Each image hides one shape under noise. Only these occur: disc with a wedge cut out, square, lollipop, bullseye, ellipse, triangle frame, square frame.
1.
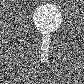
lollipop
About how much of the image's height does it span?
two thirds
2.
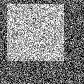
square
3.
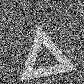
triangle frame
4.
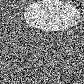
ellipse
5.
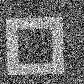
square frame
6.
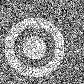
bullseye
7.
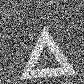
triangle frame
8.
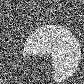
disc with a wedge cut out
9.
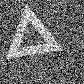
triangle frame
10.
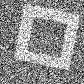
square frame
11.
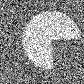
disc with a wedge cut out
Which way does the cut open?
down and right
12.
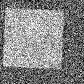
square
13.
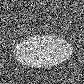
ellipse
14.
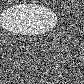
ellipse
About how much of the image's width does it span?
two thirds
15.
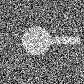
lollipop
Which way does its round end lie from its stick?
left
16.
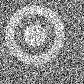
bullseye
